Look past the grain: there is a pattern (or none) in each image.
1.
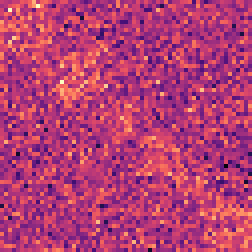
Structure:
blocks along the diagonal
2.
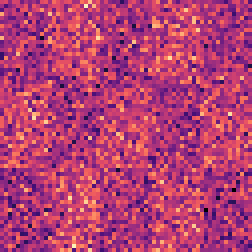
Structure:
a checkerboard
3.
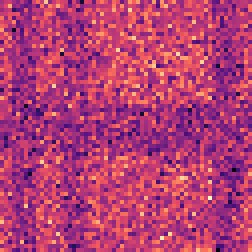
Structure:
bands of rows crossing bands of columns
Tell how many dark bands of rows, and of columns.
1 and 3
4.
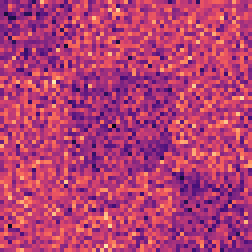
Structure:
blocks along the diagonal
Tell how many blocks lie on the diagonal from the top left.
3
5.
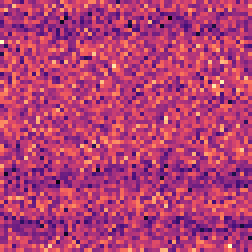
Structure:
bands of rows
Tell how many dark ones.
3
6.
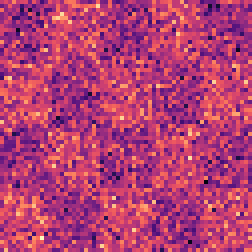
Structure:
a checkerboard
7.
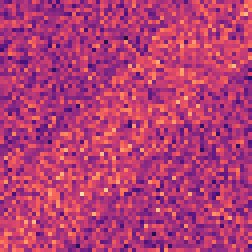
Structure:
a diagonal band
